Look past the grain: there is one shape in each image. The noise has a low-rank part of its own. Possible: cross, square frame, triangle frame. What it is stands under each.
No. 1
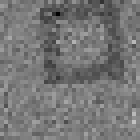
square frame
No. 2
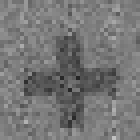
cross
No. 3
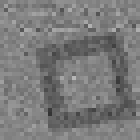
square frame
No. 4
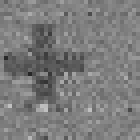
cross
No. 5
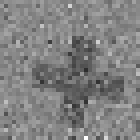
cross
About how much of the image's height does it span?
two thirds
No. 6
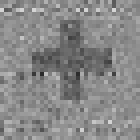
cross
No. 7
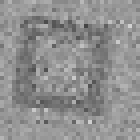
square frame
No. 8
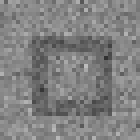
square frame
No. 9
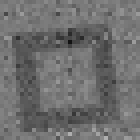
square frame
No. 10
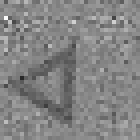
triangle frame
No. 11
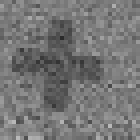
cross
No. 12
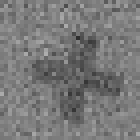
cross
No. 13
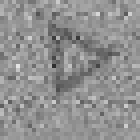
triangle frame
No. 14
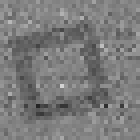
square frame
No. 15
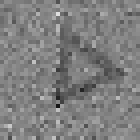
triangle frame
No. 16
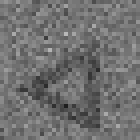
triangle frame
